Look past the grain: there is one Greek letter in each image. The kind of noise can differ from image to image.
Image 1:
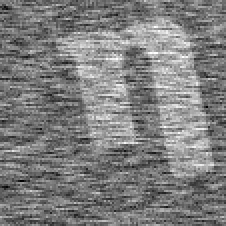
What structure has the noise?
streaked along the rows
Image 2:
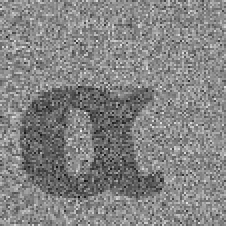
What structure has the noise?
low rank plus noise
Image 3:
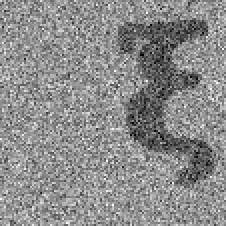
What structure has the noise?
independent entries
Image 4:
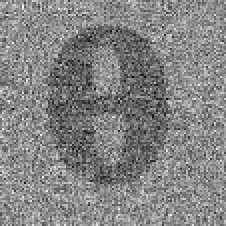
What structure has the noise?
low rank plus noise
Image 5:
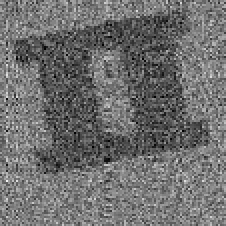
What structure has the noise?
low rank plus noise
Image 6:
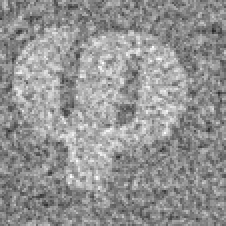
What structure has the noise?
blotchy
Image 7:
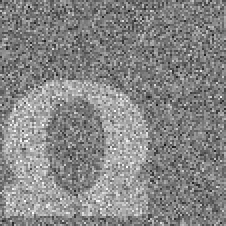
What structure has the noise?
independent entries
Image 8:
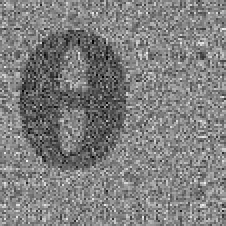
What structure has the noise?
low rank plus noise
